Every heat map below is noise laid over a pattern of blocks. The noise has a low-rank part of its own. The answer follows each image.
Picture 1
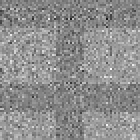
left and right mirror each other
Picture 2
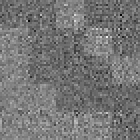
mirrored about the diagonal from the bottom left
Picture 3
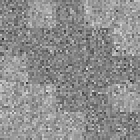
mirrored about the diagonal from the bottom left
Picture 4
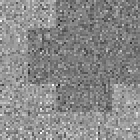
mirrored about the diagonal from the bottom left
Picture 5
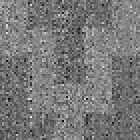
left and right mirror each other
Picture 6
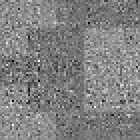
top and bottom mirror each other
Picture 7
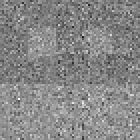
left and right mirror each other
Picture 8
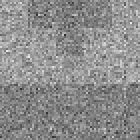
left and right mirror each other
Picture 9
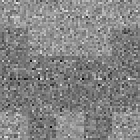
left and right mirror each other
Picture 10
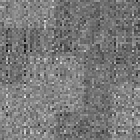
mirrored about the diagonal from the bottom left
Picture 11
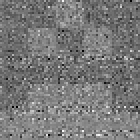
left and right mirror each other
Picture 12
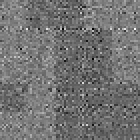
no symmetry
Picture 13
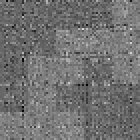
mirrored about the diagonal from the top left
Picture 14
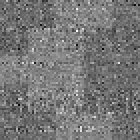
top and bottom mirror each other
